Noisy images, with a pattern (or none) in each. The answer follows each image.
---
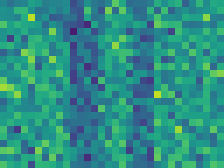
bands of columns
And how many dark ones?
2
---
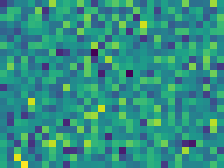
only noise
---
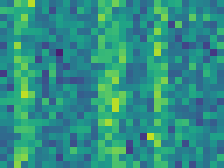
bands of columns
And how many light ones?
3
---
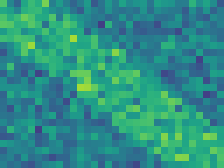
a diagonal band
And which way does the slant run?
top left to bottom right
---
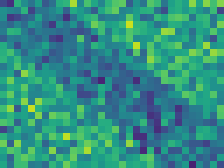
a diagonal band
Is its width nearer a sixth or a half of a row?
a half
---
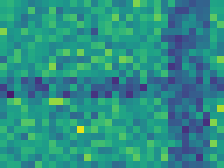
bands of rows crossing bands of columns
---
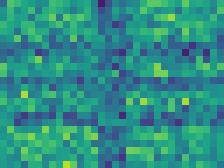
bands of rows crossing bands of columns
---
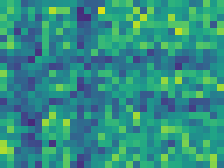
bands of rows crossing bands of columns
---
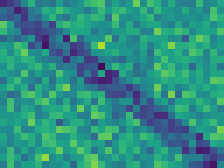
a diagonal band
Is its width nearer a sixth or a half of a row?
a sixth
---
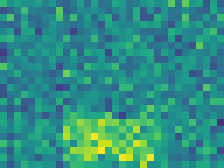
one block
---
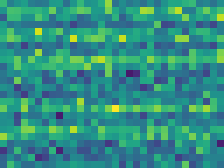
bands of rows
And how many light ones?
5
